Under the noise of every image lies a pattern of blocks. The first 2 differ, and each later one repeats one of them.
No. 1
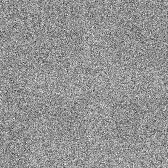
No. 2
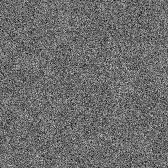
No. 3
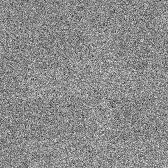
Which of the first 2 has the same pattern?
1
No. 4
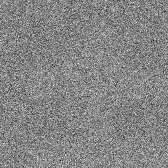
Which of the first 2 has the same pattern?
1
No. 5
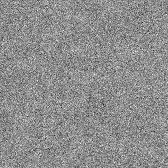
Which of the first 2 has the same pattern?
2
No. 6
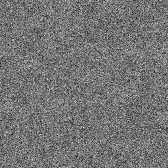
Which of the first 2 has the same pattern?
2
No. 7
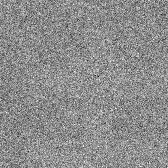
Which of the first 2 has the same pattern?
1
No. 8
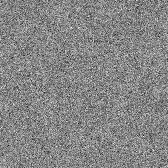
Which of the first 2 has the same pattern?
2
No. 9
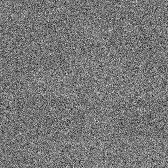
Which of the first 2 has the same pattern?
1
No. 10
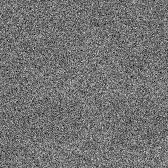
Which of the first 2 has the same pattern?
1
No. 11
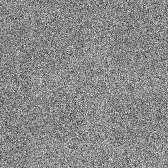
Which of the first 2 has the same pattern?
1
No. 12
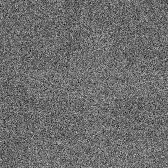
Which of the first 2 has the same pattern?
1
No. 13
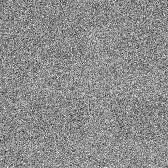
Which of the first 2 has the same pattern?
1
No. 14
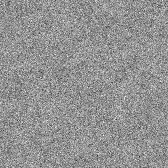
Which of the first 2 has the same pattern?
2
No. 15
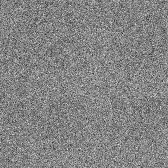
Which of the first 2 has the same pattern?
1
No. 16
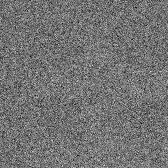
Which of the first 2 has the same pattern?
1
